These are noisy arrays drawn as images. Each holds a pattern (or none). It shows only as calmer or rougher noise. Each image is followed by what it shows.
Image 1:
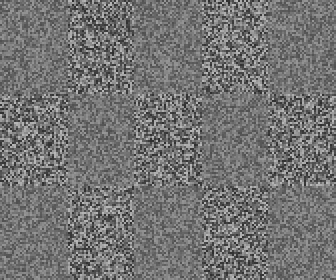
a checkerboard
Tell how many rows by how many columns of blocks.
3 by 5
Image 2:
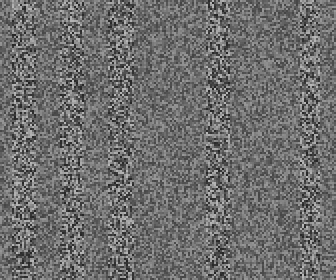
bands of columns
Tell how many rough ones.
5
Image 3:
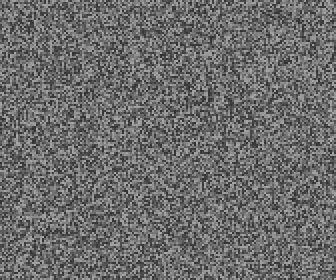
only noise
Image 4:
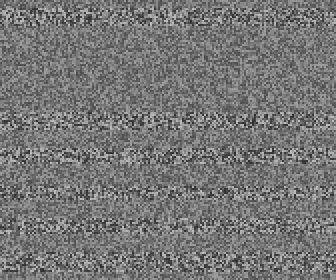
bands of rows
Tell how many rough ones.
6
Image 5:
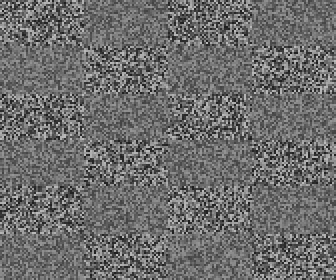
a checkerboard
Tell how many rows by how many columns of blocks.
6 by 4
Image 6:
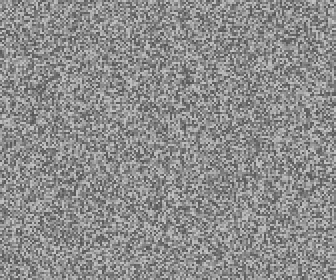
only noise
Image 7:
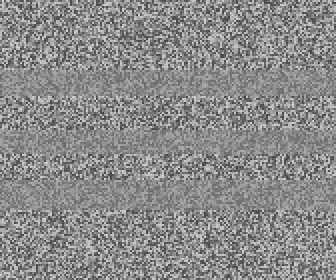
bands of rows
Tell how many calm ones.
3
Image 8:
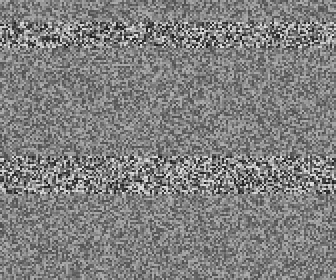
bands of rows
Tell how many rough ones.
2
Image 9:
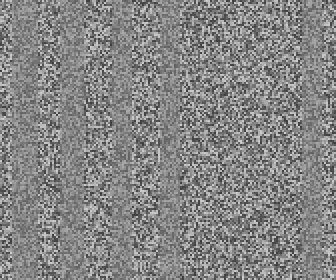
bands of columns
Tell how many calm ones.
5
